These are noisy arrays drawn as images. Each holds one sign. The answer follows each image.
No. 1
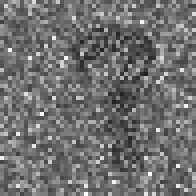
question mark
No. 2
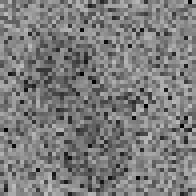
percent sign
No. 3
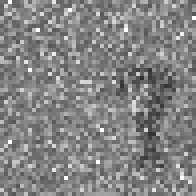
question mark
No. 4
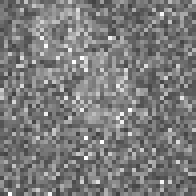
percent sign
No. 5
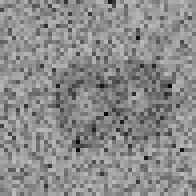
infinity sign
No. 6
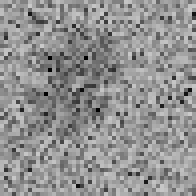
hash sign
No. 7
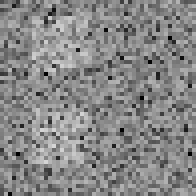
colon
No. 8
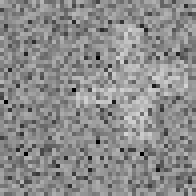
plus sign
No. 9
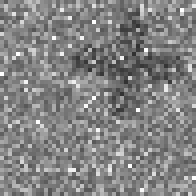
plus sign
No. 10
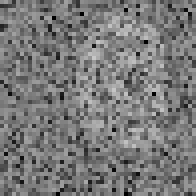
at sign
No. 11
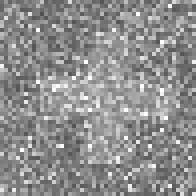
plus sign
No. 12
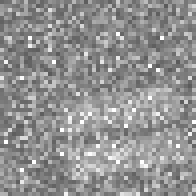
equals sign
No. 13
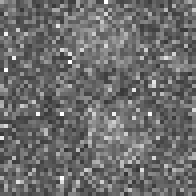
colon
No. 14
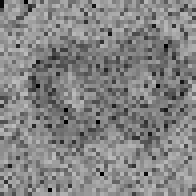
infinity sign
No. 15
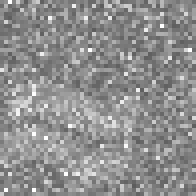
approximately sign
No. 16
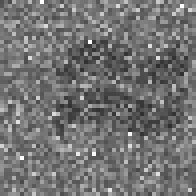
approximately sign
